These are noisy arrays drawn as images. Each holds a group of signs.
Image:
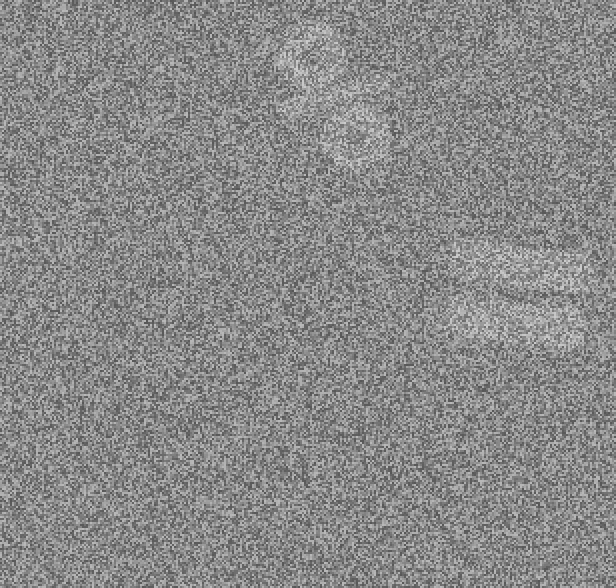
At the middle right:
equals sign
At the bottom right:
nothing
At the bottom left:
nothing
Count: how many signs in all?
2
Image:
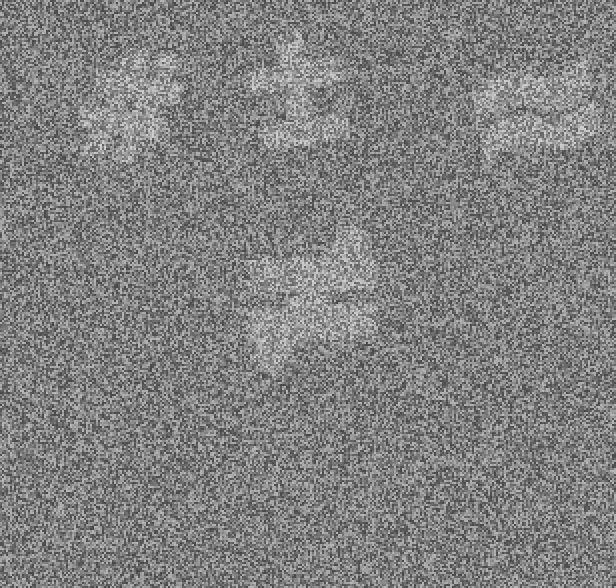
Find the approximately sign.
top right
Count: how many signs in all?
4
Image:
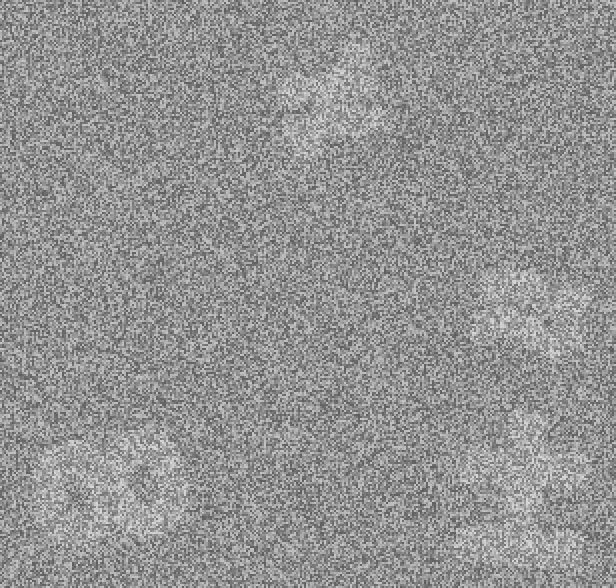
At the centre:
nothing
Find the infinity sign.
bottom left
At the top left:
nothing
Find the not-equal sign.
top middle
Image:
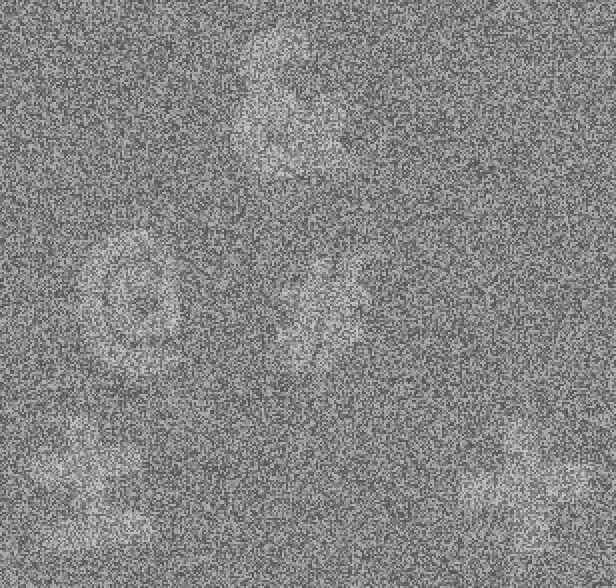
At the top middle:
ampersand
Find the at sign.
middle left
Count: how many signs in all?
5
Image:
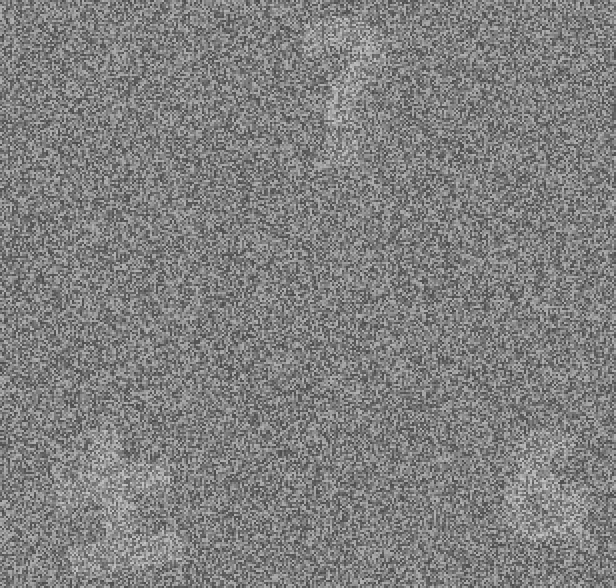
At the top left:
nothing
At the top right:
nothing
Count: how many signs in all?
3
